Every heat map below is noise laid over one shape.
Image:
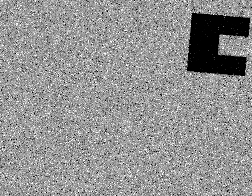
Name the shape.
square with a notch
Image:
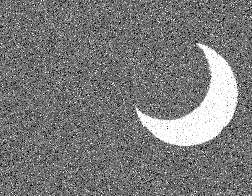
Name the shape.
crescent
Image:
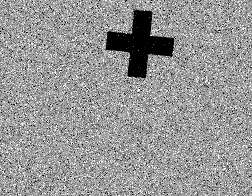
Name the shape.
cross
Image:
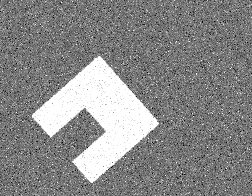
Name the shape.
square with a notch
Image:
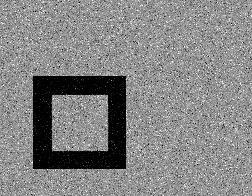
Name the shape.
square frame
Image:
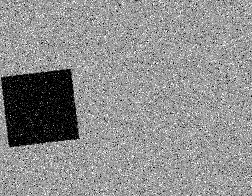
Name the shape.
square
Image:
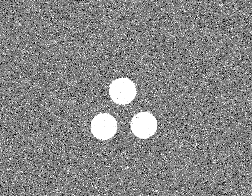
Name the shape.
three dots
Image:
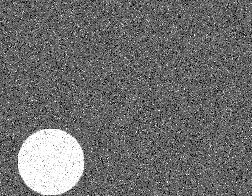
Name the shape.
disc
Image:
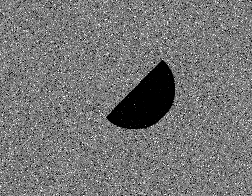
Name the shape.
half disc
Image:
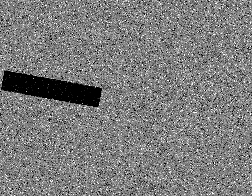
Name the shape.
bar
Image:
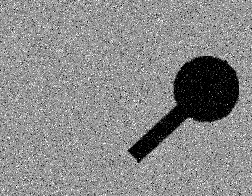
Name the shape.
lollipop
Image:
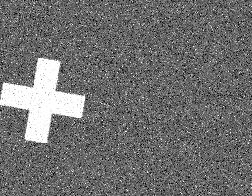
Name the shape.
cross
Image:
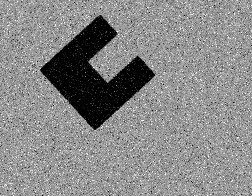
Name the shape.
square with a notch
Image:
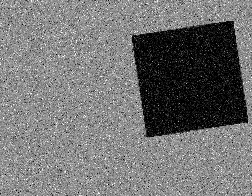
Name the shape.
square
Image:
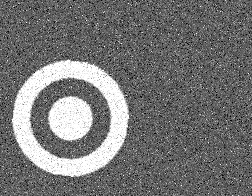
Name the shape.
bullseye
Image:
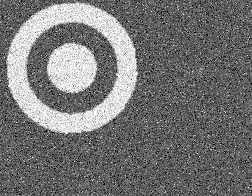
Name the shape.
bullseye
